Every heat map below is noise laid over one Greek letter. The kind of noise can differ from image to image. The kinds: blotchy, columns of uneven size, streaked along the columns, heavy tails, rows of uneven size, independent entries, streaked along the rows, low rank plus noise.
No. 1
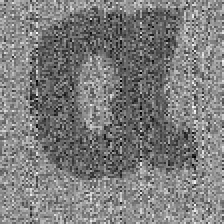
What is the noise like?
columns of uneven size
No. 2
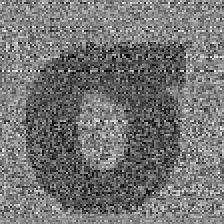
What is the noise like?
rows of uneven size
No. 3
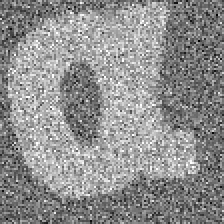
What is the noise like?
independent entries
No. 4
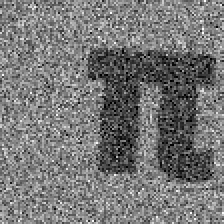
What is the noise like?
independent entries
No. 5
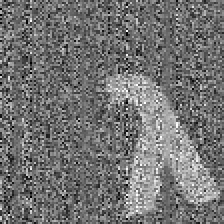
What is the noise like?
columns of uneven size
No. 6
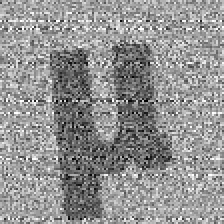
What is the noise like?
rows of uneven size
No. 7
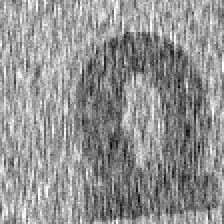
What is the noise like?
streaked along the columns
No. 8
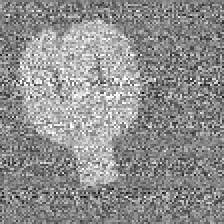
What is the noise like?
rows of uneven size
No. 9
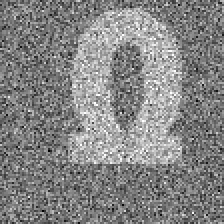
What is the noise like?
independent entries
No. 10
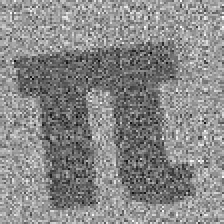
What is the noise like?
low rank plus noise
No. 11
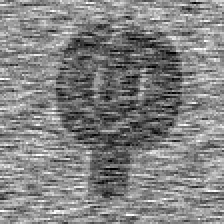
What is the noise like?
streaked along the rows
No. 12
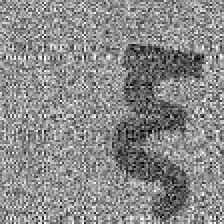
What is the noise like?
low rank plus noise
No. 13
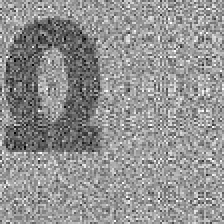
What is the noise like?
low rank plus noise
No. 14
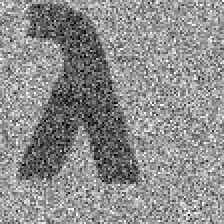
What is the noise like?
independent entries
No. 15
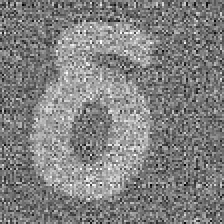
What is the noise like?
low rank plus noise
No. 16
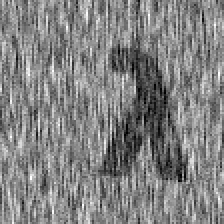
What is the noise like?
streaked along the columns
